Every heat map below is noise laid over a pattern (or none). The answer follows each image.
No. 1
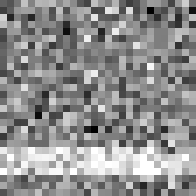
one horizontal stripe
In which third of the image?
bottom
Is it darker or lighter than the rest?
lighter
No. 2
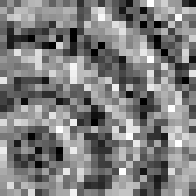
rings round one point
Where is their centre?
bottom left
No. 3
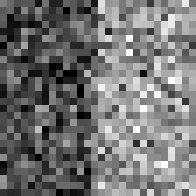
a sharp edge
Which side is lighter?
right
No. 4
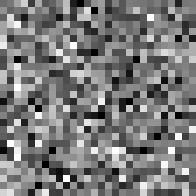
only noise
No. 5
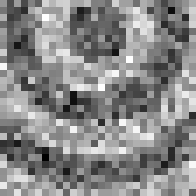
rings round one point
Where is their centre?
top middle
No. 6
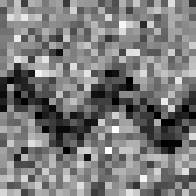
a wavy band
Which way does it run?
left to right
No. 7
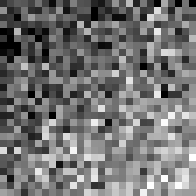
a smooth slope
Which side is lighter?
bottom right
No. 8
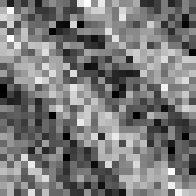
diagonal stripes
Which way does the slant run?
top left to bottom right
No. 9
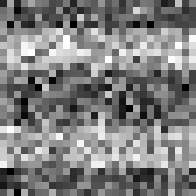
horizontal stripes
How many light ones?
2
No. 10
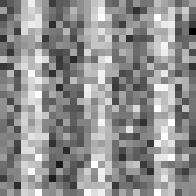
vertical stripes
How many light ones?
3
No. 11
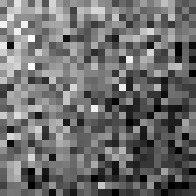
a smooth slope
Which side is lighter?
top left
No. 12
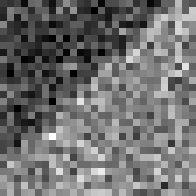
a sharp edge
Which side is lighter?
bottom right
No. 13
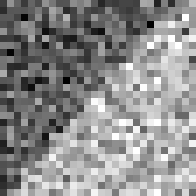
a sharp edge
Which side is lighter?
bottom right
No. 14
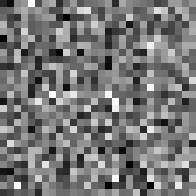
only noise
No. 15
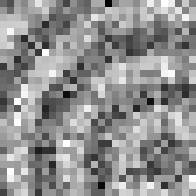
rings round one point
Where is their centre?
bottom right
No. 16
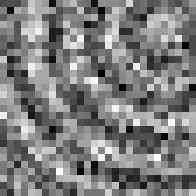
rings round one point
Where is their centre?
top right
